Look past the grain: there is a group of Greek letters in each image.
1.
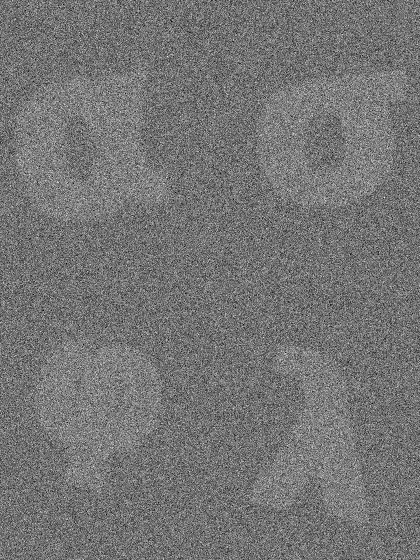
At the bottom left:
phi
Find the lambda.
bottom right
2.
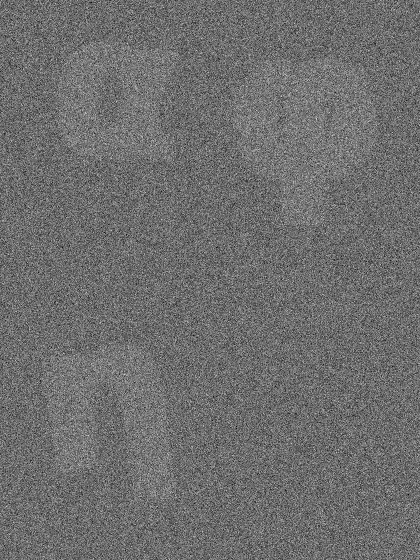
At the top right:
phi
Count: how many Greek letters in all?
3
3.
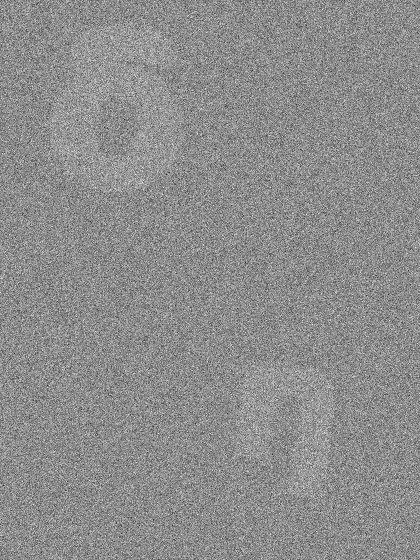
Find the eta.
bottom right
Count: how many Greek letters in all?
2
